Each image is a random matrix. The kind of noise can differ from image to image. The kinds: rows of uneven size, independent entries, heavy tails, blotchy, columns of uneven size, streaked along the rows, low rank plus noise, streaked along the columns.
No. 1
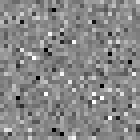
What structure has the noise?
heavy tails
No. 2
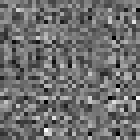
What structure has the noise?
low rank plus noise
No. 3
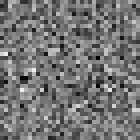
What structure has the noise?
low rank plus noise
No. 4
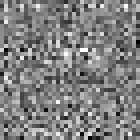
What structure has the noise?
low rank plus noise
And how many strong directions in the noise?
five to eight
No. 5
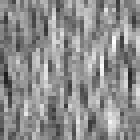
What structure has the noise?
streaked along the columns
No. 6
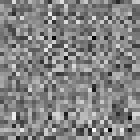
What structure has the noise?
low rank plus noise
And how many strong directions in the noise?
two
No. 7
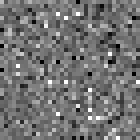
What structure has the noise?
heavy tails
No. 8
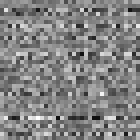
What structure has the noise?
rows of uneven size
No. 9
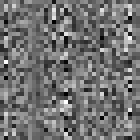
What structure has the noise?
columns of uneven size
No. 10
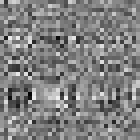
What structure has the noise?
low rank plus noise
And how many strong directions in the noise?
two
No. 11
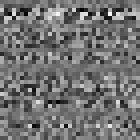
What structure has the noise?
rows of uneven size
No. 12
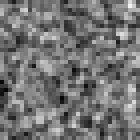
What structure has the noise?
blotchy
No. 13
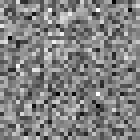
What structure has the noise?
low rank plus noise
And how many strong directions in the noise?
five to eight
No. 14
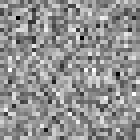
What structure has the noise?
low rank plus noise
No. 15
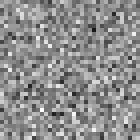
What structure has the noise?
independent entries
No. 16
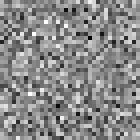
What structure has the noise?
independent entries
